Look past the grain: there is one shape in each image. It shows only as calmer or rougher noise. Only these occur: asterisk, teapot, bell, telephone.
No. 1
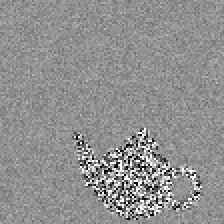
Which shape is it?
teapot
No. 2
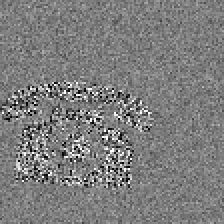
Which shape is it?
telephone
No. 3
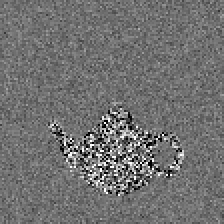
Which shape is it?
teapot
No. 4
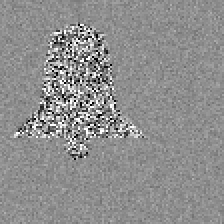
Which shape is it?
bell
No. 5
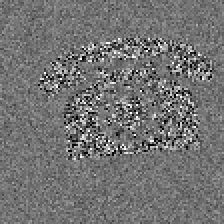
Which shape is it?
telephone
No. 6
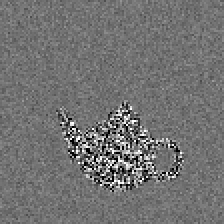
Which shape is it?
teapot
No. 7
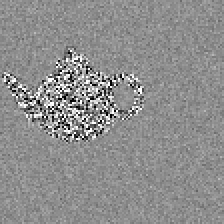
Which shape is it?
teapot
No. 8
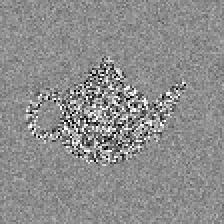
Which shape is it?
teapot
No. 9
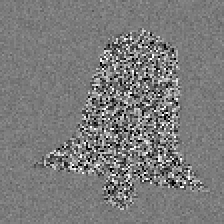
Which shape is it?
bell
